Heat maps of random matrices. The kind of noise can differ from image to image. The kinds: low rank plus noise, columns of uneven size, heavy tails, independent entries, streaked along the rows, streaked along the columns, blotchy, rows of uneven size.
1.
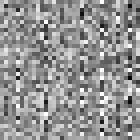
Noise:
columns of uneven size
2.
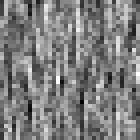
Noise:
streaked along the columns
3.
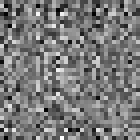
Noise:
low rank plus noise
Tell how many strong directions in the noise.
three or four
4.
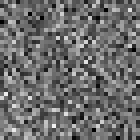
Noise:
independent entries
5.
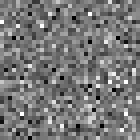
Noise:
heavy tails
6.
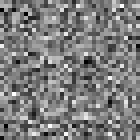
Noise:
low rank plus noise
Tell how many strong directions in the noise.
five to eight
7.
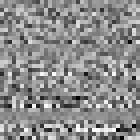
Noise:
rows of uneven size
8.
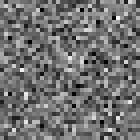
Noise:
independent entries
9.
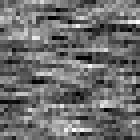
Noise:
streaked along the rows
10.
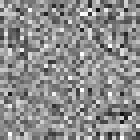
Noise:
low rank plus noise
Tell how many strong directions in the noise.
three or four
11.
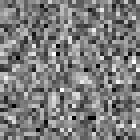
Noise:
low rank plus noise
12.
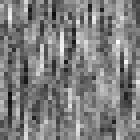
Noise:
streaked along the columns
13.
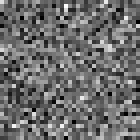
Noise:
independent entries
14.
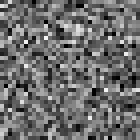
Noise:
low rank plus noise
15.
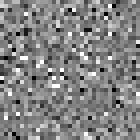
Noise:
heavy tails
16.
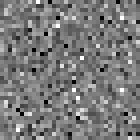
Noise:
heavy tails
